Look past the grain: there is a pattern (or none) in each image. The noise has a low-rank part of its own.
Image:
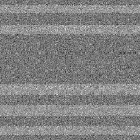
bands of rows
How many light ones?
5
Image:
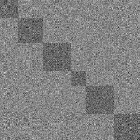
blocks along the diagonal
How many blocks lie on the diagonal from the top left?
6
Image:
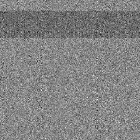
one band of rows
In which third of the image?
top
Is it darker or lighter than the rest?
darker
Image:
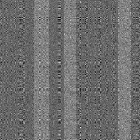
bands of columns
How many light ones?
3
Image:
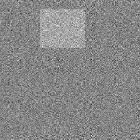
one block
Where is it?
top middle
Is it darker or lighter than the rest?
lighter
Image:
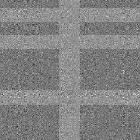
bands of rows crossing bands of columns
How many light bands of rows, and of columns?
3 and 1
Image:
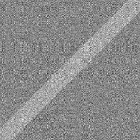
a diagonal band
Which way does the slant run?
bottom left to top right
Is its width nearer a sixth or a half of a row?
a sixth
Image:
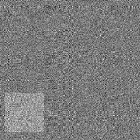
one block
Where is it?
bottom left
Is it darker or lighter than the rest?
lighter
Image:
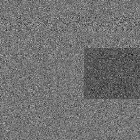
one block
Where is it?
middle right
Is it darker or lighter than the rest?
darker
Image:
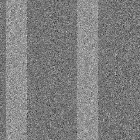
bands of columns
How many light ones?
2
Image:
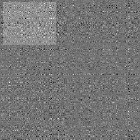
one block
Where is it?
top left
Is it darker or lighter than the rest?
lighter
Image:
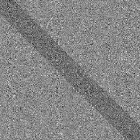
a diagonal band
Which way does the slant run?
top left to bottom right
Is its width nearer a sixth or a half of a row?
a sixth
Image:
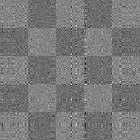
a checkerboard
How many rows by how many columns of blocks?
5 by 5
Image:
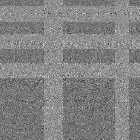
bands of rows crossing bands of columns
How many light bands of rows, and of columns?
3 and 2
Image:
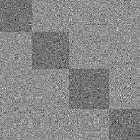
blocks along the diagonal
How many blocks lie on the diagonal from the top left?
4
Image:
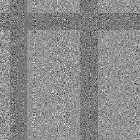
bands of rows crossing bands of columns
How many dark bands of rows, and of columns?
1 and 2
